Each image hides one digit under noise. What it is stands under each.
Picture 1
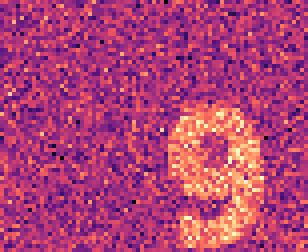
9
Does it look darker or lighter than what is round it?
lighter
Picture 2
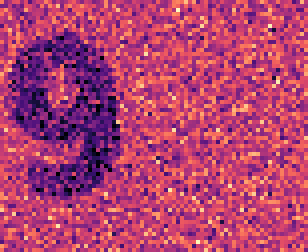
9
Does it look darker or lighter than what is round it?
darker
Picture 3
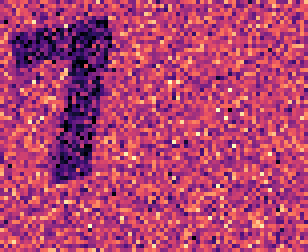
7
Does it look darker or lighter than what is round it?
darker
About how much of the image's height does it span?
two thirds
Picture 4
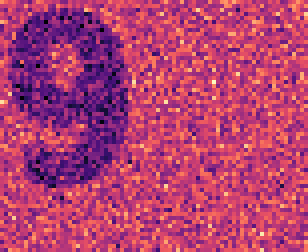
9
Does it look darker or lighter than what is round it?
darker
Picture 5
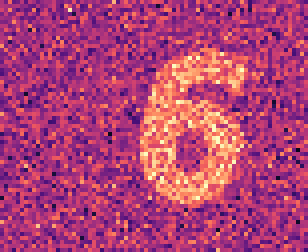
6
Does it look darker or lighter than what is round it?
lighter
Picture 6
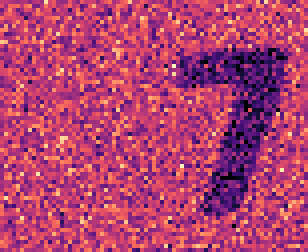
7
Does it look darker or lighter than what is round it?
darker
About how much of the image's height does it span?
two thirds
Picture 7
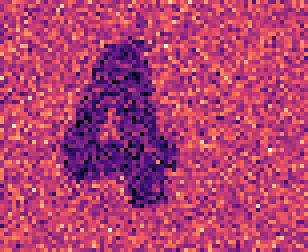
4
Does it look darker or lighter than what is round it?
darker
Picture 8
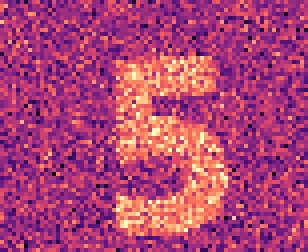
5
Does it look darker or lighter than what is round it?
lighter
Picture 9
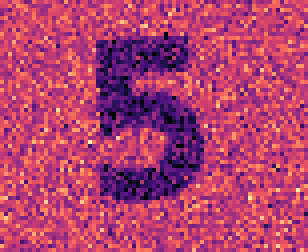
5
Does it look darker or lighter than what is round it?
darker
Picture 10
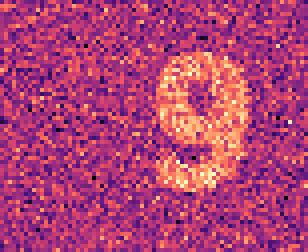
9
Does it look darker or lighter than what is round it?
lighter
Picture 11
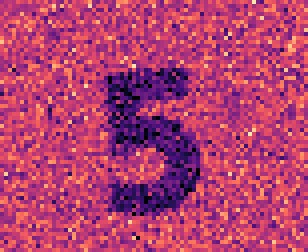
5
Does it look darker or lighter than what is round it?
darker
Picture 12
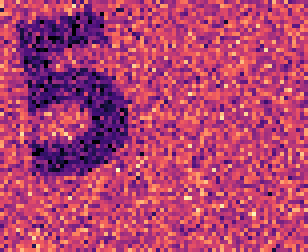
5
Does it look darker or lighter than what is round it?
darker
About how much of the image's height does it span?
two thirds
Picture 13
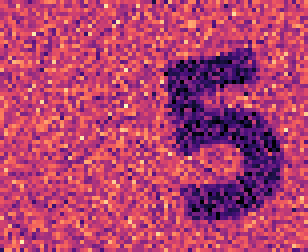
5
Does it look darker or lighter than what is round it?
darker
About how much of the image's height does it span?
two thirds
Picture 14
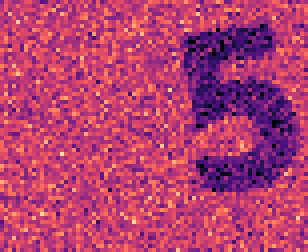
5
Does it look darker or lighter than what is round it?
darker
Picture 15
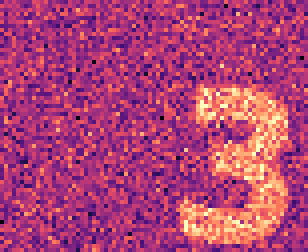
3
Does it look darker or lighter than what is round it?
lighter
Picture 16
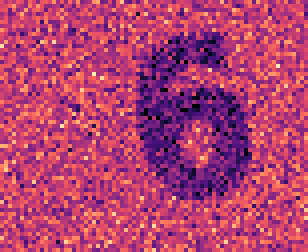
6
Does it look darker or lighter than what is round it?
darker
